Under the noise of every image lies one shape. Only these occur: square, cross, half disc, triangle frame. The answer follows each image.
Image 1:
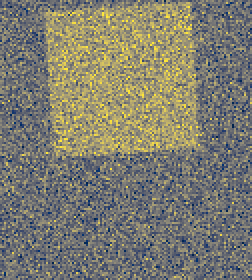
square
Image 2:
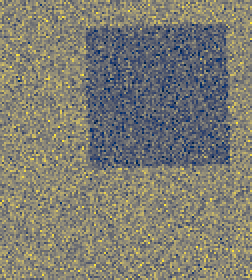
square
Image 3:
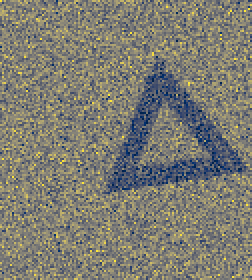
triangle frame
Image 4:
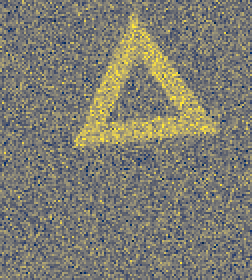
triangle frame
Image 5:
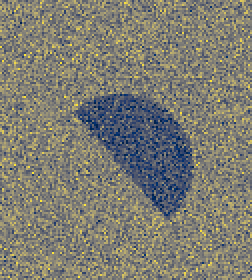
half disc
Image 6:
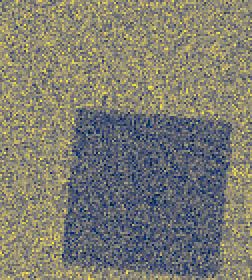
square
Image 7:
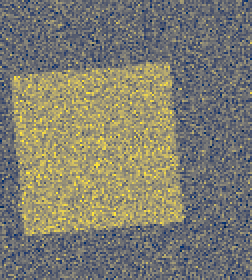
square
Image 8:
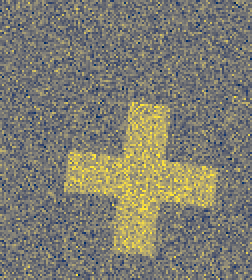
cross
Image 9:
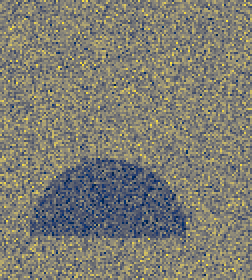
half disc
